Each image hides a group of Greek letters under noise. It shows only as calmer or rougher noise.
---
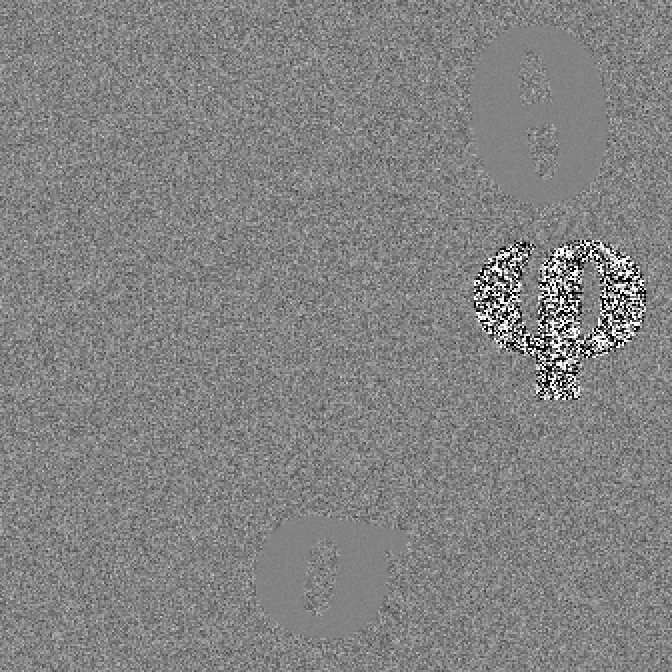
top right: calm theta; middle right: rough phi; bottom middle: calm sigma
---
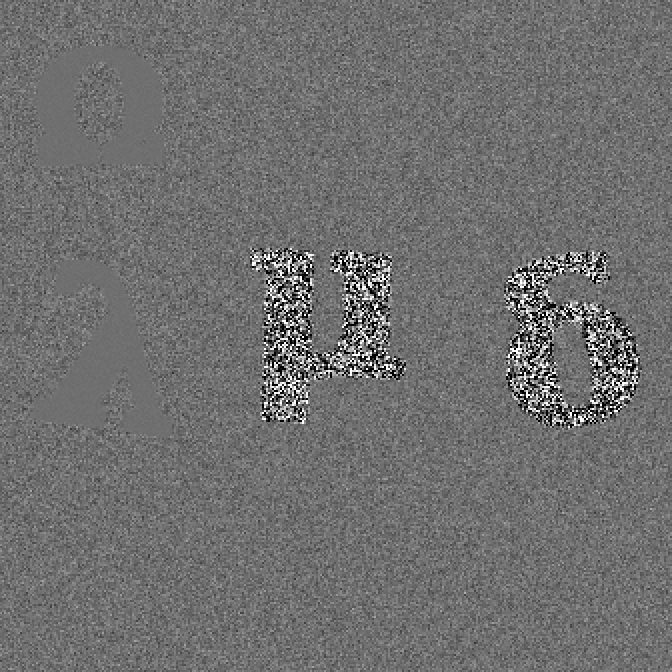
top left: calm omega; middle left: calm lambda; centre: rough mu; middle right: rough delta
